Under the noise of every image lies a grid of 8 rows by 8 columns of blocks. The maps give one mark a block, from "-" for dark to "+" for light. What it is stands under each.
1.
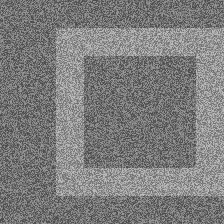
- - - - - - - -
- - + + + + + +
- - + - - - - +
- - + - - - - +
- - + - - - - +
- - + - - - - +
- - + + + + + +
- - - - - - - -
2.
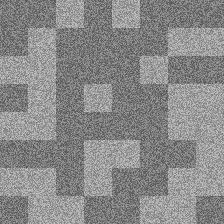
- - + - + - - -
- + - - - - + +
+ + - - - + - -
- + - + - - + +
+ + - - - - + +
- - - + + - - +
+ + - + - - + +
- + + - - + + -
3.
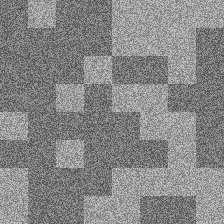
- + - - + + + +
- - - - + + + -
- - - + - - + -
- - + - + + - -
+ - - - - + + -
- - + - - - + -
+ - - - + + + +
+ - - + + - - +
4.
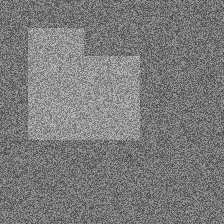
- - - - - - - -
- + + - - - - -
- + + + + - - -
- + + + + - - -
- + + + + - - -
- - - - - - - -
- - - - - - - -
- - - - - - - -
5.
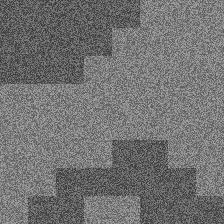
- - - - - + + +
- - - - + + + +
- - - + + + + +
+ + + + + + + +
+ + + + + + + +
+ + + + - - + +
+ + - - - - - +
+ - - + + - - -
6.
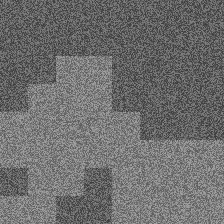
- - - - - - - -
- - - - - - - -
- - + + - - - -
- + + + - - - -
+ + + + + - - -
+ + + + + + + +
- + + - + + + +
+ + - - + + + +
